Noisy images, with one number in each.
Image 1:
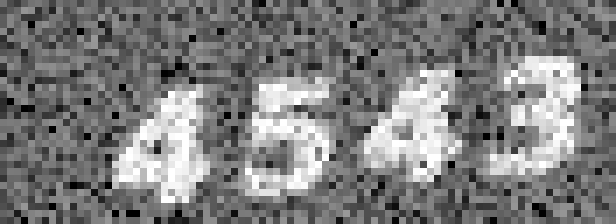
4543
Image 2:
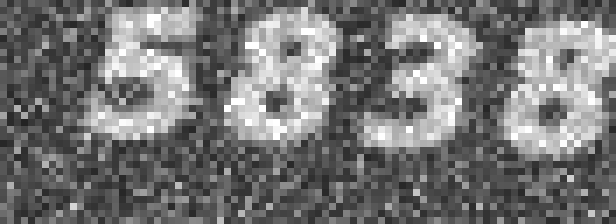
5838
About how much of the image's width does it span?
nearly all
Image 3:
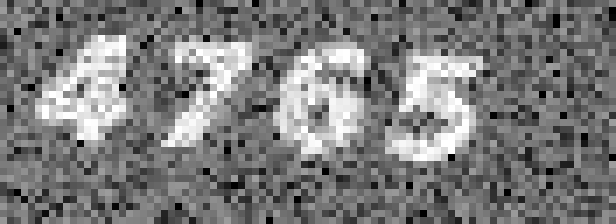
4765
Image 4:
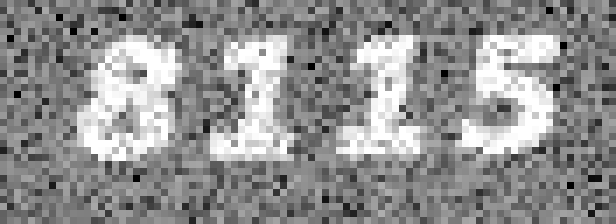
8115
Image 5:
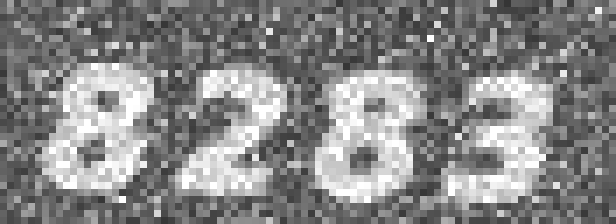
8283
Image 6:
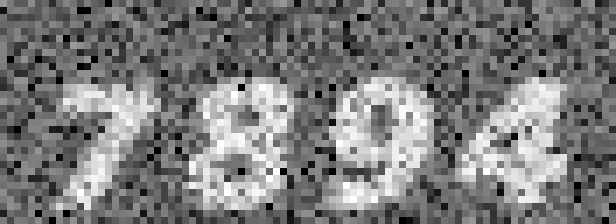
7894
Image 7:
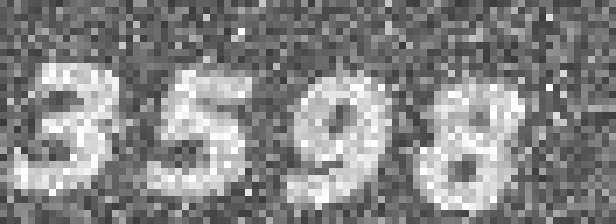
3598
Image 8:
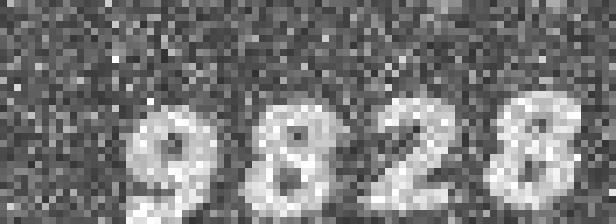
9828
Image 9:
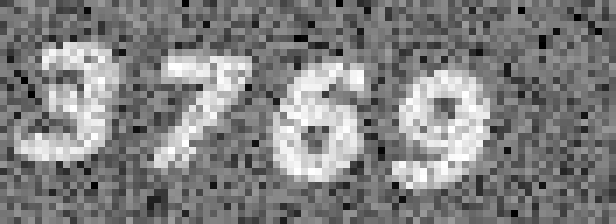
3769
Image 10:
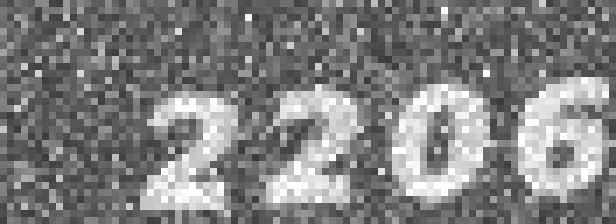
2206
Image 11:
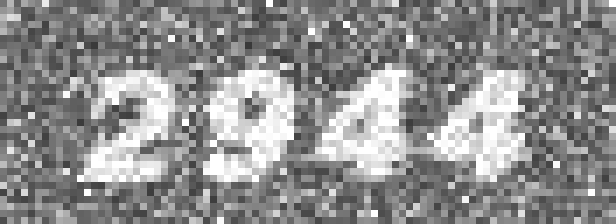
2944
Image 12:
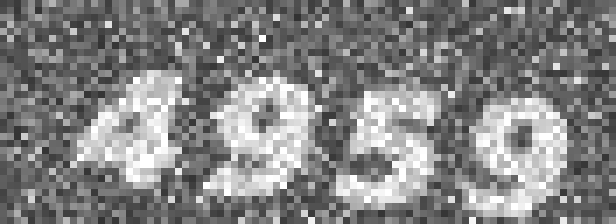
4959
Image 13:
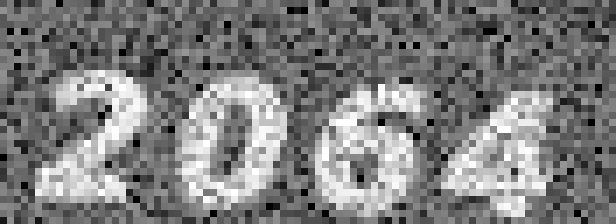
2064
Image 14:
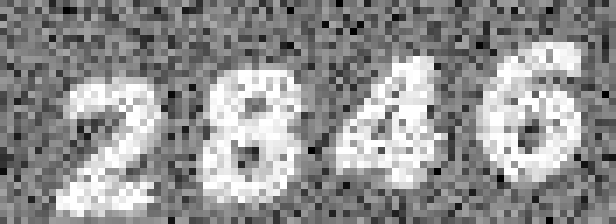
2846
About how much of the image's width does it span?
nearly all
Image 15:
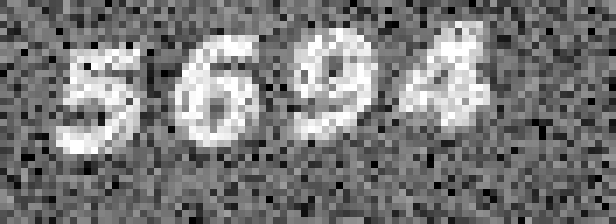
5694
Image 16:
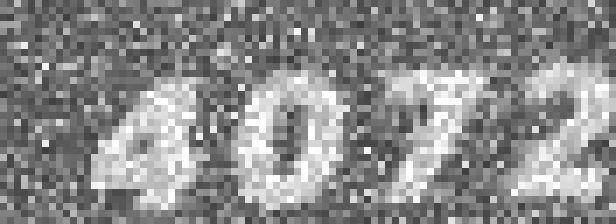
4072
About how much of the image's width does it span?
nearly all
